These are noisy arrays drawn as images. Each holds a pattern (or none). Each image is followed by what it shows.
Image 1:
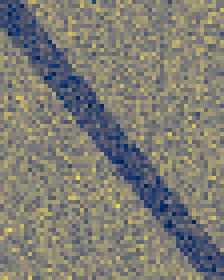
a diagonal band
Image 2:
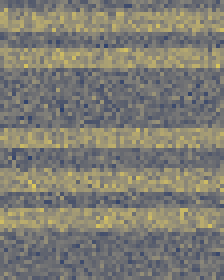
bands of rows
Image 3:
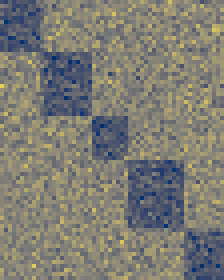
blocks along the diagonal
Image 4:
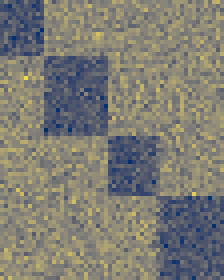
blocks along the diagonal
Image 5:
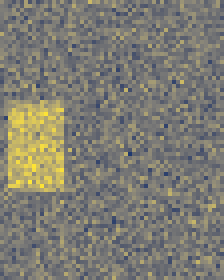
one block
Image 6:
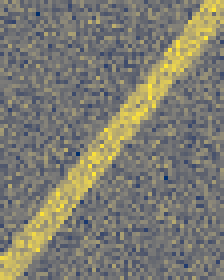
a diagonal band
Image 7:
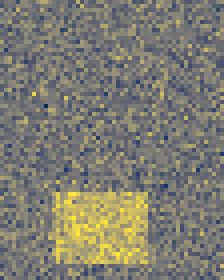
one block
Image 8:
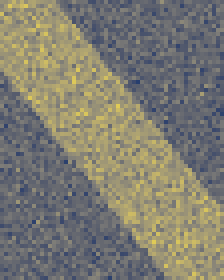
a diagonal band
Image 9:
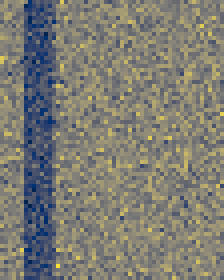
one band of columns
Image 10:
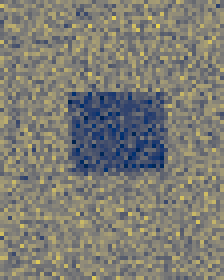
one block
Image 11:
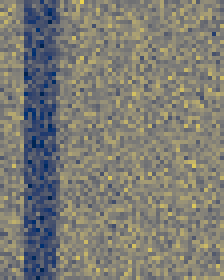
one band of columns
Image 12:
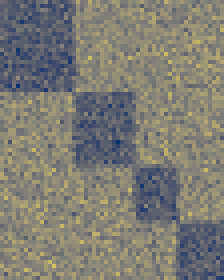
blocks along the diagonal
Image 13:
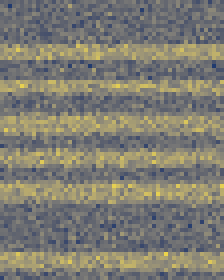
bands of rows
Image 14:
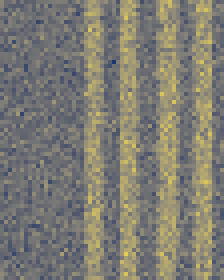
bands of columns
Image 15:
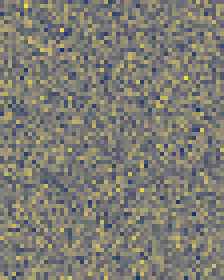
only noise
